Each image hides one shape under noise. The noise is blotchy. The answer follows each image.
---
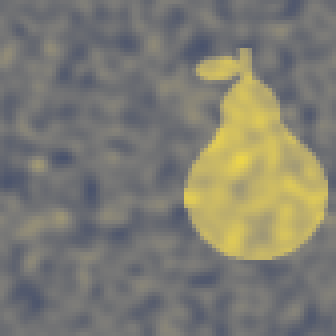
pear
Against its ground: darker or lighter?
lighter
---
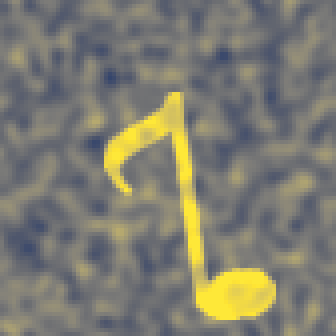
musical note
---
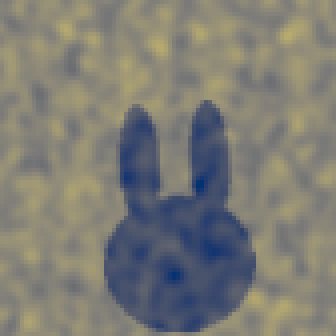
rabbit's head
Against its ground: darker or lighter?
darker
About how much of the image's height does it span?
two thirds
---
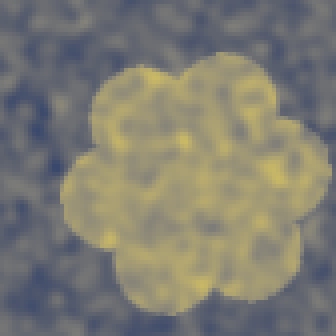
flower
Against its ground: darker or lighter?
lighter
